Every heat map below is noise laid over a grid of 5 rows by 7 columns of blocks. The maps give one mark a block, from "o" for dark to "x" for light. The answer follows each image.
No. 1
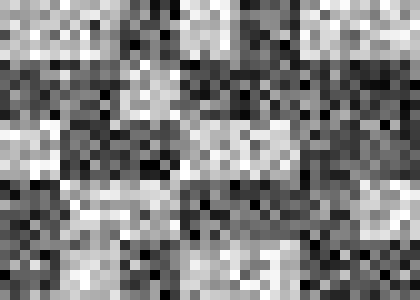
x x o x o x x
o o x o o o o
x o o x x o o
o x x o o o x
o x o x x o o
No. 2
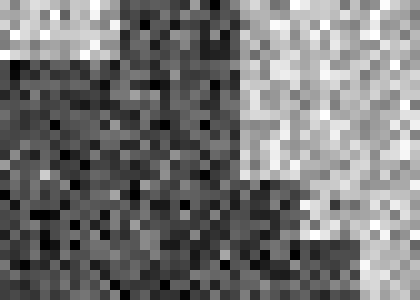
x x o o x x x
o o o o x x x
o o o o x x x
o o o o o x x
o o o o o o x
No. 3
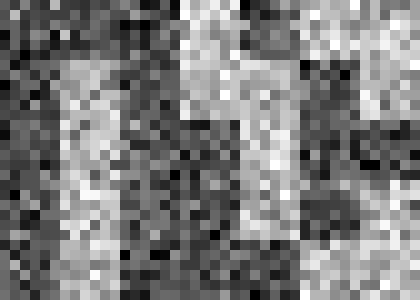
o o o x o x x
o x o x x o x
o x o o x o o
o x o o x o x
o x o o o x x
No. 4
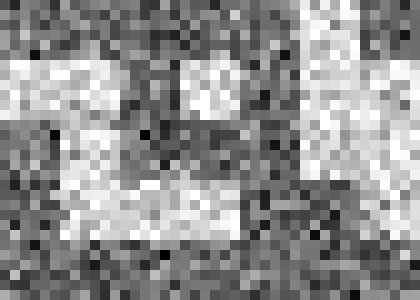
o o o o o x o
x x o x o x x
o x o o o x x
o x x x o o x
o o o o o o o
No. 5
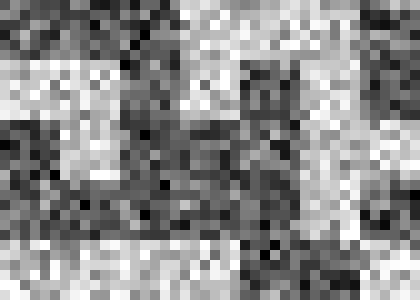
o o o x x x o
x x o x o x o
o x o o o x x
o o o o o x o
x x x x o o x
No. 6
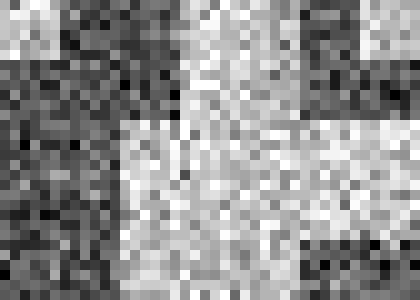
x o o x x o x
o o o x x o o
o o x x x x x
o o x x x x x
o o x x x o o
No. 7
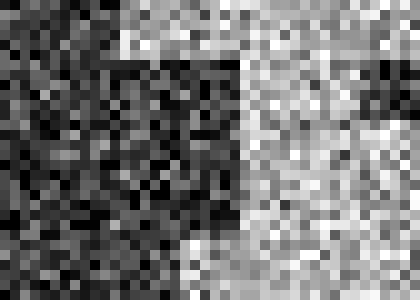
o o x x x x x
o o o o x x o
o o o o x x x
o o o o x x x
o o o x x x x
